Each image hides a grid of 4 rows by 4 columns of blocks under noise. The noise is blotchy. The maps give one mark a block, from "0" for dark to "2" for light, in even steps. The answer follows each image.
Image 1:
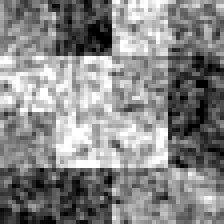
1 0 2 1
2 2 1 0
1 2 2 0
0 0 1 1
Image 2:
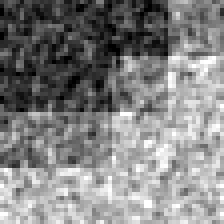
0 0 0 1
0 0 1 2
1 1 2 2
2 2 2 2
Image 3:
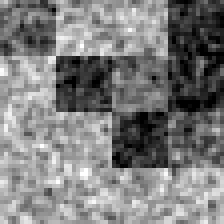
1 2 2 0
2 0 1 0
2 2 0 1
2 2 2 2
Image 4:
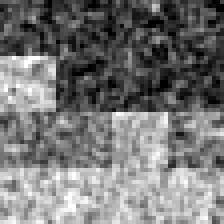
0 0 0 0
2 0 0 0
1 1 2 1
2 2 2 2
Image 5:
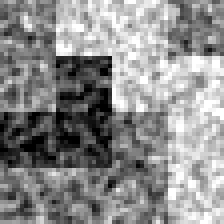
1 2 2 1
1 0 2 2
0 0 1 2
1 1 1 2
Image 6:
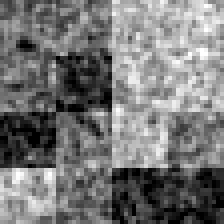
1 1 2 2
1 0 2 2
0 1 2 1
2 1 0 0
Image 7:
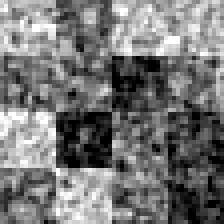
2 1 2 2
1 1 0 1
2 0 1 0
1 2 1 0
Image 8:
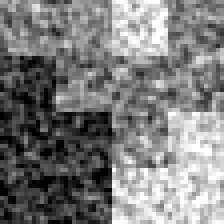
1 1 2 1
0 1 1 1
0 0 1 2
0 0 2 2
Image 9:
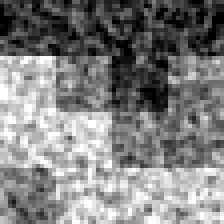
0 0 0 0
2 1 0 1
2 2 1 1
1 2 2 2
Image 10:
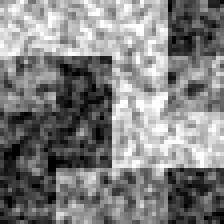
2 2 2 0
1 0 2 1
0 0 2 2
0 1 1 0
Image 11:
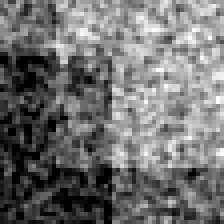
1 2 2 2
0 1 2 2
0 1 2 2
0 0 1 1
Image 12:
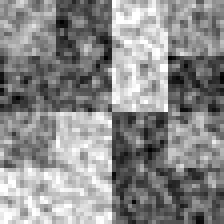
1 0 2 1
0 0 2 0
1 2 0 1
2 2 0 0
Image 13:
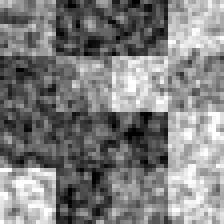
1 0 0 2
0 1 2 1
0 0 0 2
2 0 1 2
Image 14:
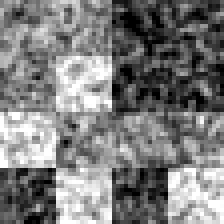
1 1 0 0
1 2 0 0
2 1 1 1
0 2 0 2
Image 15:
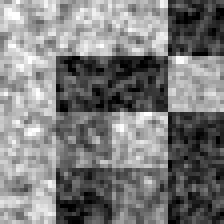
2 2 2 0
2 0 0 2
2 1 2 0
2 0 1 0
